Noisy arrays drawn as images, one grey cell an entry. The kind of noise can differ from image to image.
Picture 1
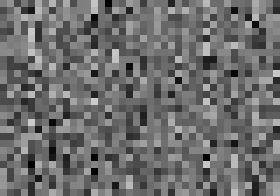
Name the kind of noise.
columns of uneven size
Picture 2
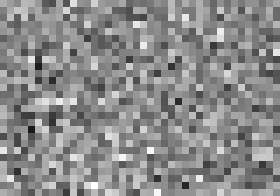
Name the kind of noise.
independent entries
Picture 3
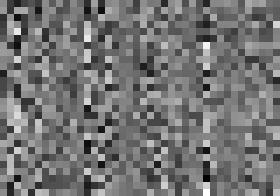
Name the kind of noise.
columns of uneven size
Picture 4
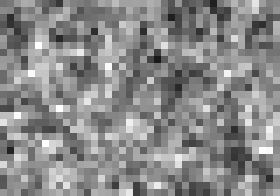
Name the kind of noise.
blotchy
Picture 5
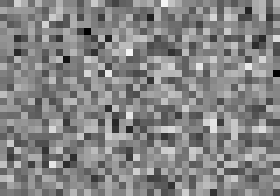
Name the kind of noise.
low rank plus noise
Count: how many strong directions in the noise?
two
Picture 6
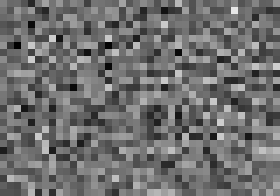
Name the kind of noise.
low rank plus noise
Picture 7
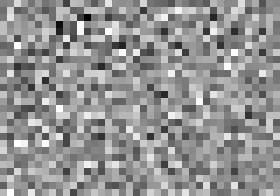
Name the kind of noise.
low rank plus noise
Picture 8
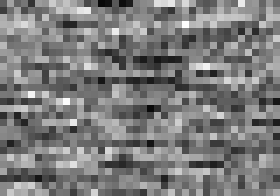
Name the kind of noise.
streaked along the rows
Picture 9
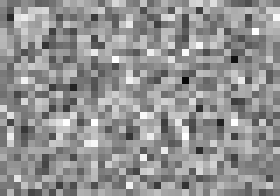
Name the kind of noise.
low rank plus noise
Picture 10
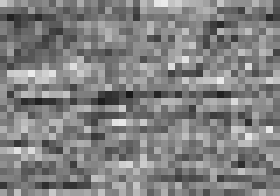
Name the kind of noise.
streaked along the rows
